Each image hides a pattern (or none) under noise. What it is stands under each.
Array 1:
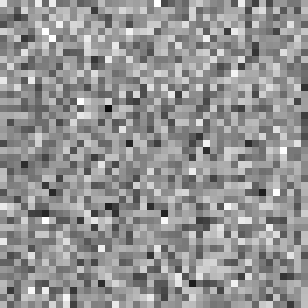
only noise
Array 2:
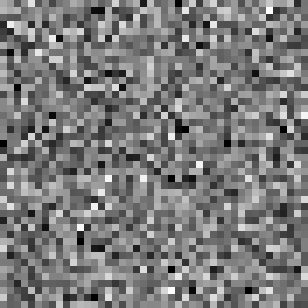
only noise
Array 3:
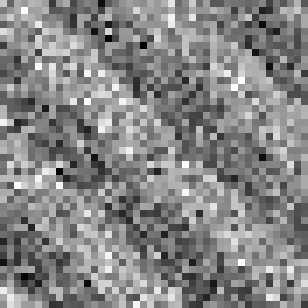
diagonal stripes
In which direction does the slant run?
top left to bottom right
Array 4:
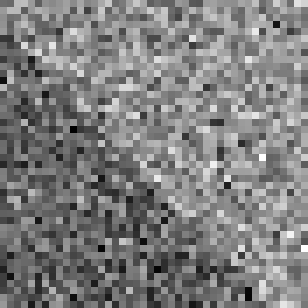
a sharp edge
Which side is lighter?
top right
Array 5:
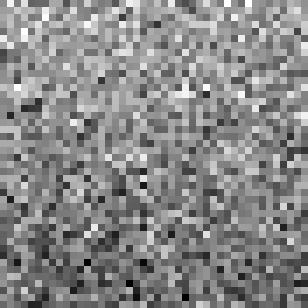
a smooth slope
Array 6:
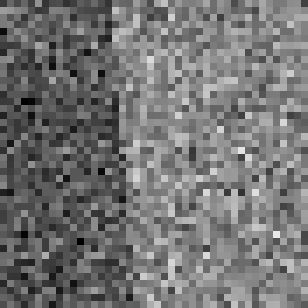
a sharp edge
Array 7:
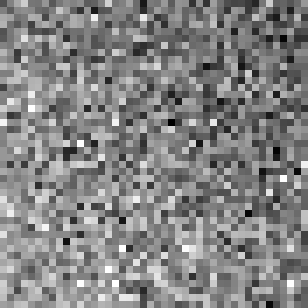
a smooth slope
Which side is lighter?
bottom left
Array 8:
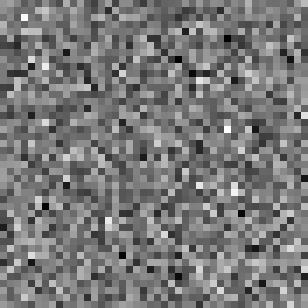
only noise
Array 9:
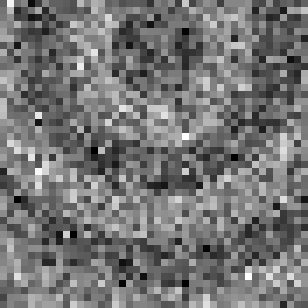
rings round one point
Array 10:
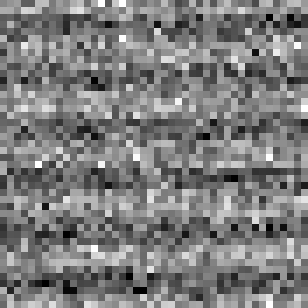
horizontal stripes
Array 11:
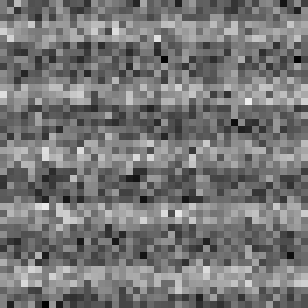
horizontal stripes
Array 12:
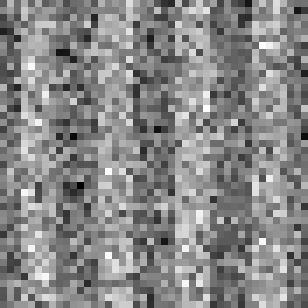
vertical stripes
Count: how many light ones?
4
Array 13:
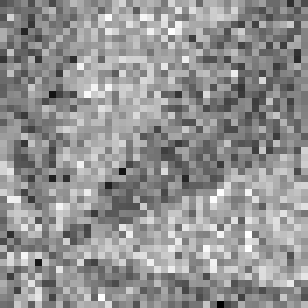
spokes from one point
